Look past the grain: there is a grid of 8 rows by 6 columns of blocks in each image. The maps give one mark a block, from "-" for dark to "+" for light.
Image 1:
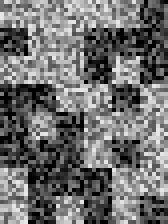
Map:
+ + + + + -
- + + - - -
+ + + - + -
- - + + - +
- + - + + +
- - - + - +
+ - - - + +
+ - + - + -
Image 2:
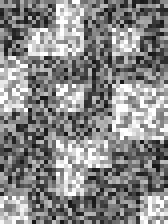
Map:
- - + - - -
- + + - + -
+ - - - - -
+ - + - + +
- - - - + +
- - + + - -
- - + - - -
+ - - - - +
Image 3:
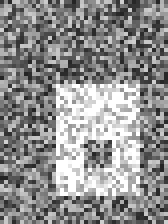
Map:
- - - - - -
- - - - - -
- - - - - -
- - + + + -
- - + + + -
- - + - + -
- - + + + -
- - - - - -
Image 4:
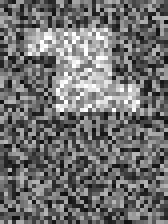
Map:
- - - - - -
- + + + - -
- - + + - -
- - + + + -
- - - - - -
- - - - - -
- - - - - -
- - - - - -
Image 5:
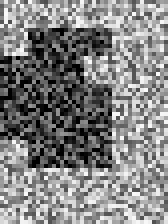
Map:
+ + + + + +
+ - - - + +
- - - + + +
- - - - + +
- - - - + +
+ - - - + +
+ + + + + +
+ + + + + +
